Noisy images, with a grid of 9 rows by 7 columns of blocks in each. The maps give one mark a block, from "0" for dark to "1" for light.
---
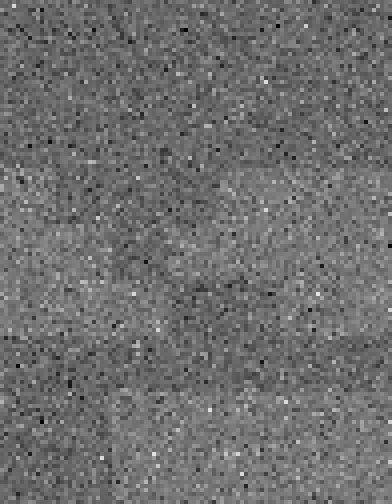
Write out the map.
0000000
0000000
0000000
1000111
1101111
1110011
0000000
0011111
0011111
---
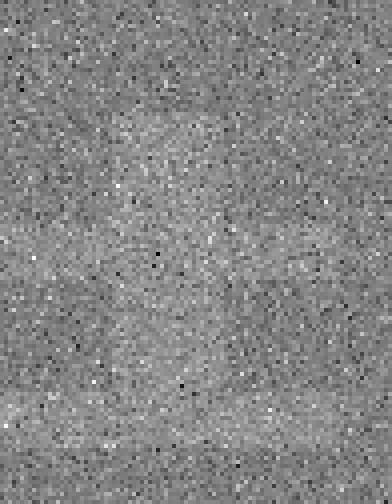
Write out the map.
0000000
0000000
0011000
0011000
1111110
0011000
0011000
1111110
0000000
